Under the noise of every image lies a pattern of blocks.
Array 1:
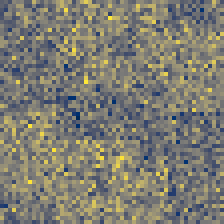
the same after a half turn
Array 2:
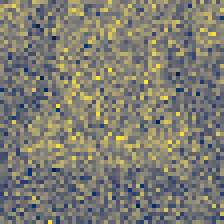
left and right mirror each other
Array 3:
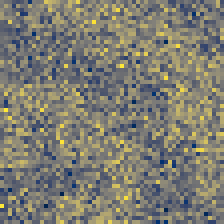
mirrored about the diagonal from the bottom left
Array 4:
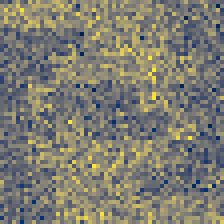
the same after a half turn
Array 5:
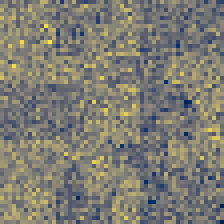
top and bottom mirror each other
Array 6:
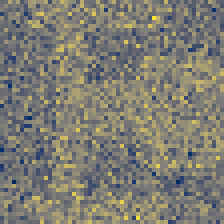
top and bottom mirror each other
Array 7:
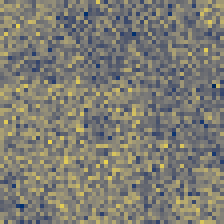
mirrored about the diagonal from the bottom left
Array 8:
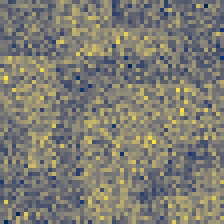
mirrored about the diagonal from the top left
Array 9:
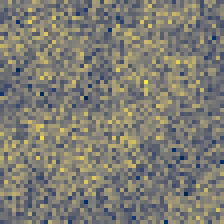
mirrored about the diagonal from the top left
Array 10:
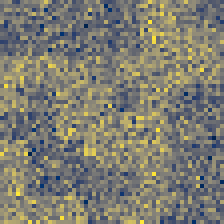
mirrored about the diagonal from the bottom left
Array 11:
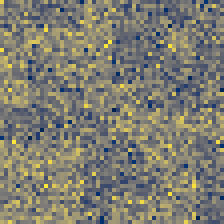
mirrored about the diagonal from the bottom left
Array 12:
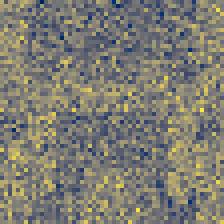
left and right mirror each other
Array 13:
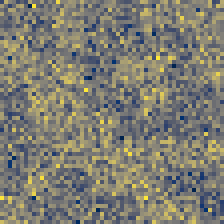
mirrored about the diagonal from the bottom left
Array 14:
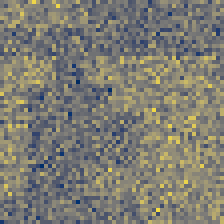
no symmetry
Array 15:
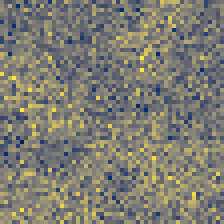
no symmetry
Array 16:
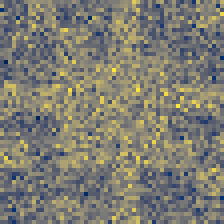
mirrored about the diagonal from the bottom left
